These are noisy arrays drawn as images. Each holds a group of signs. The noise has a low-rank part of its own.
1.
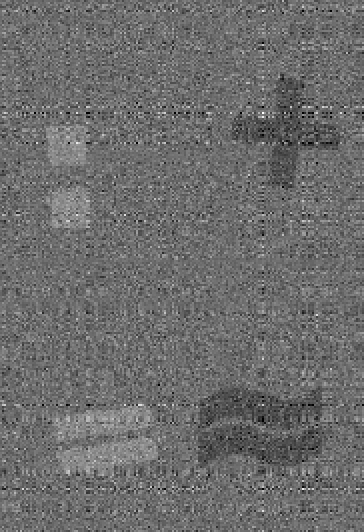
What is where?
top left: light colon; top right: dark plus sign; bottom left: light equals sign; bottom right: dark approximately sign
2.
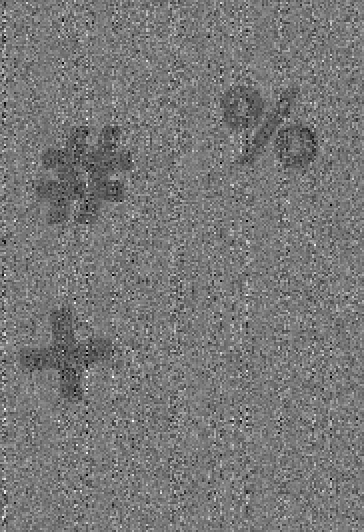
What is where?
top left: dark hash sign; top right: dark percent sign; bottom left: dark plus sign
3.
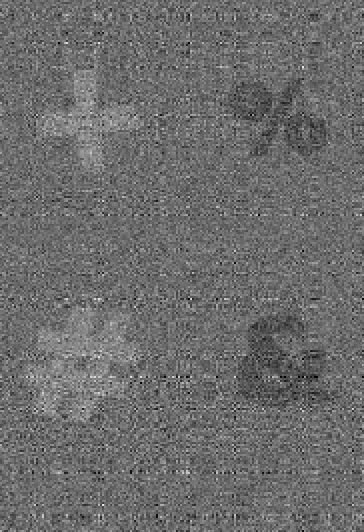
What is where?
top left: light plus sign; top right: dark percent sign; bottom left: light hash sign; bottom right: dark ampersand
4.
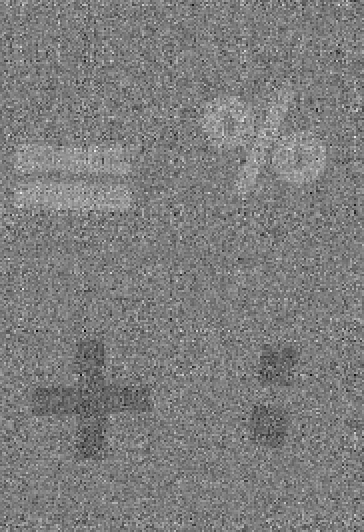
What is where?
top left: light equals sign; top right: light percent sign; bottom left: dark plus sign; bottom right: dark colon
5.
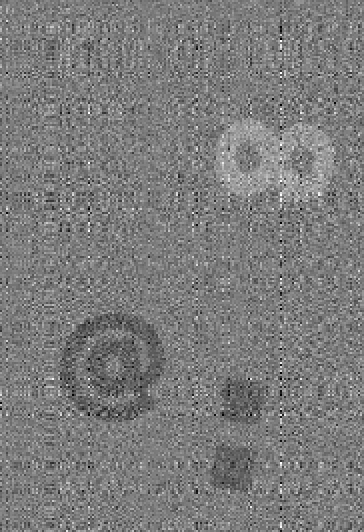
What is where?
top right: light infinity sign; bottom left: dark at sign; bottom right: dark colon
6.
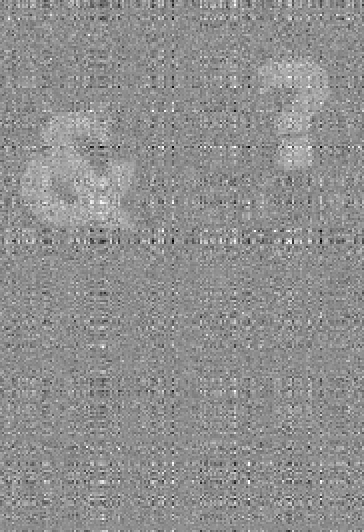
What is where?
top left: light ampersand; top right: light question mark
